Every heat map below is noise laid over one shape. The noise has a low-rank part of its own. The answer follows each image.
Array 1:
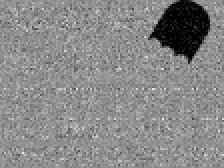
ghost
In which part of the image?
top right
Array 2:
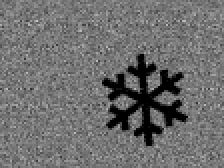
snowflake
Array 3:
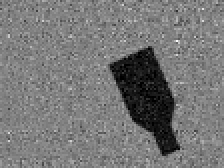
bottle
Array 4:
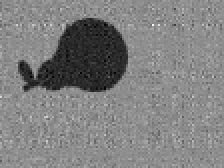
pear
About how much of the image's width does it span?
half
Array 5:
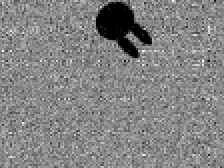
rabbit's head
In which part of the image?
top middle
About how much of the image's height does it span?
a third
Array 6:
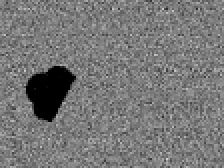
cloud
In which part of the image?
middle left
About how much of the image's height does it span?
a third
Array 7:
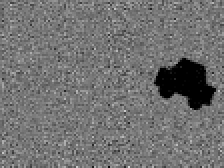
car
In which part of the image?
middle right
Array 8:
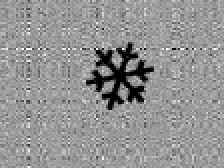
snowflake
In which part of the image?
centre
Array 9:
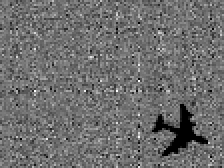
airplane
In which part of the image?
bottom right
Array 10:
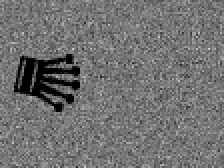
chess queen
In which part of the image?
middle left
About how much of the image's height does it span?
a third
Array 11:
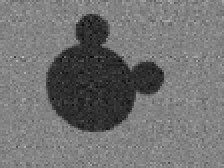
bear's head
